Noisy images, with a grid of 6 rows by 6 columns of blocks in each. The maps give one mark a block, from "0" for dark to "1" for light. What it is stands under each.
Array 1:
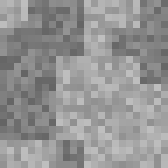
1 0 0 1 1 0
0 0 0 1 0 0
0 0 1 1 1 0
0 0 1 1 1 1
0 0 1 1 1 1
1 1 0 1 1 1
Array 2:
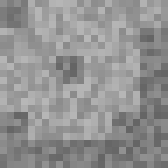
0 1 1 1 1 1
1 1 1 1 1 0
1 1 0 1 1 0
1 1 1 1 1 0
0 1 1 1 0 0
0 0 0 0 0 0
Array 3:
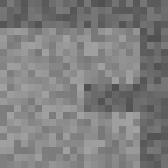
0 0 0 0 0 0
1 1 1 1 1 0
1 1 1 1 1 0
1 1 1 0 0 0
1 1 1 1 1 0
1 1 1 1 1 0
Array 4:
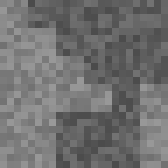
1 0 0 0 0 0
1 1 0 0 0 0
1 1 1 0 0 0
1 1 1 1 0 1
1 1 0 0 0 1
1 1 0 0 0 1
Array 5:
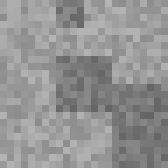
1 1 0 1 1 1
1 1 1 1 1 1
1 1 0 0 1 1
1 1 0 0 0 0
1 1 1 1 0 0
1 1 1 1 0 0
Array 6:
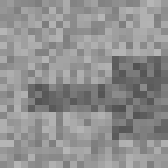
1 1 1 1 1 1
1 1 1 1 1 1
1 1 1 1 0 0
1 0 0 0 0 0
1 1 1 1 0 0
1 1 1 1 1 1
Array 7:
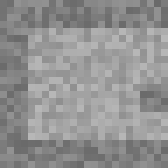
0 0 0 0 0 0
0 1 1 1 1 1
0 1 1 1 1 1
0 1 1 1 1 0
0 1 1 1 1 1
0 0 0 0 0 0
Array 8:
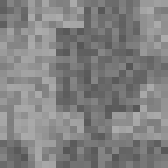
0 1 1 0 0 1
1 1 0 0 0 1
1 1 0 0 0 0
1 1 0 0 0 1
1 1 1 0 1 1
0 1 0 0 0 0
